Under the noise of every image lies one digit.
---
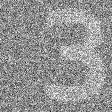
light 3
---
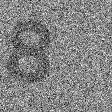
dark 8
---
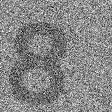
dark 8
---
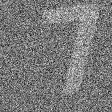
light 7
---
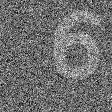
light 6
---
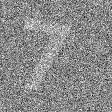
light 7
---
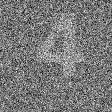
light 4
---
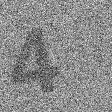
dark 4
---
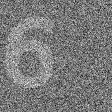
light 6
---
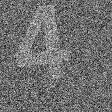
light 4
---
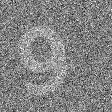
light 9
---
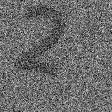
dark 2
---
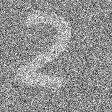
light 2
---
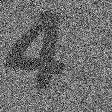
dark 4
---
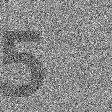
dark 5
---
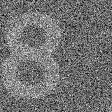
light 8
